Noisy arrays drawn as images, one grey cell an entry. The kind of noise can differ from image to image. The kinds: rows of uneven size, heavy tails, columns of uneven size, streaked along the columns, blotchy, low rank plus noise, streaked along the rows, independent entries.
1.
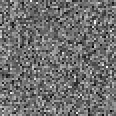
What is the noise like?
independent entries
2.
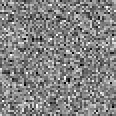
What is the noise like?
low rank plus noise
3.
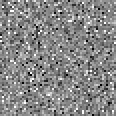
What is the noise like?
heavy tails
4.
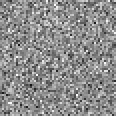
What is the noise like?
independent entries
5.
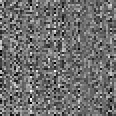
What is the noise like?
columns of uneven size
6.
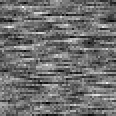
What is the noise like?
streaked along the rows
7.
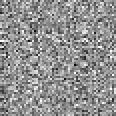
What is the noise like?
low rank plus noise
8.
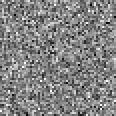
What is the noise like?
independent entries
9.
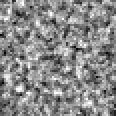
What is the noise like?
blotchy
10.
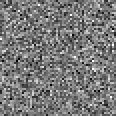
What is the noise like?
independent entries
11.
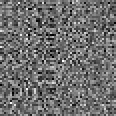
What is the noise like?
low rank plus noise
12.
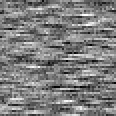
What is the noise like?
streaked along the rows
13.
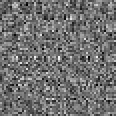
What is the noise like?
low rank plus noise
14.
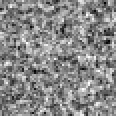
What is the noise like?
blotchy
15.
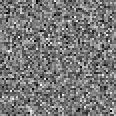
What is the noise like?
independent entries
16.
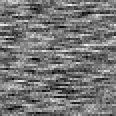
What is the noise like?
streaked along the rows
